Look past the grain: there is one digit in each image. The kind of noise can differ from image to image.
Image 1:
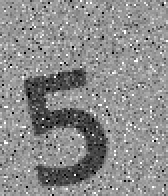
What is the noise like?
heavy tails
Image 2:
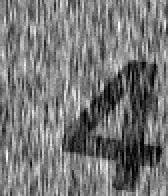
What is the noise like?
streaked along the columns
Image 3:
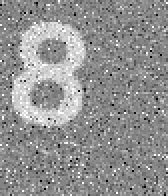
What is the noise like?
heavy tails
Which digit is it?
8
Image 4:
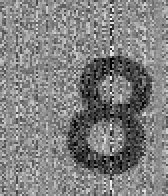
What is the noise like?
columns of uneven size
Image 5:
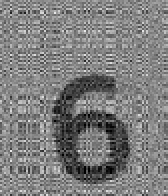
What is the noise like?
low rank plus noise
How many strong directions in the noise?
one
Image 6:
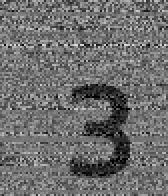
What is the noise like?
rows of uneven size
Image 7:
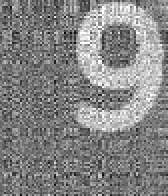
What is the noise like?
low rank plus noise
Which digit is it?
9
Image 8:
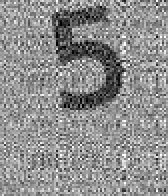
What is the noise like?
low rank plus noise
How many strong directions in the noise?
two
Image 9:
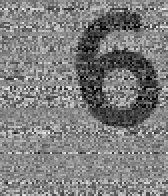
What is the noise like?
rows of uneven size
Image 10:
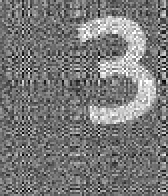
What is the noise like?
low rank plus noise
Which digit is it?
3
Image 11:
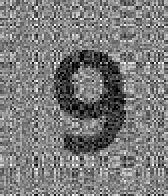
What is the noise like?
low rank plus noise
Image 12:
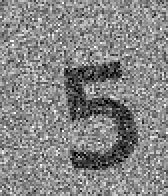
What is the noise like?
independent entries
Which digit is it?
5
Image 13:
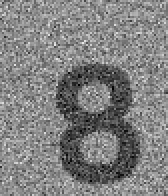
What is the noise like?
independent entries
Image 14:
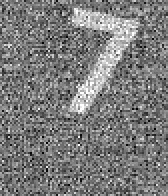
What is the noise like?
low rank plus noise
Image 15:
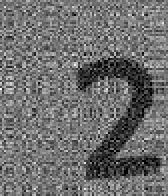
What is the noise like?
low rank plus noise
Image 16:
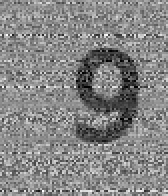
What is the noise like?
rows of uneven size
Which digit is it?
9
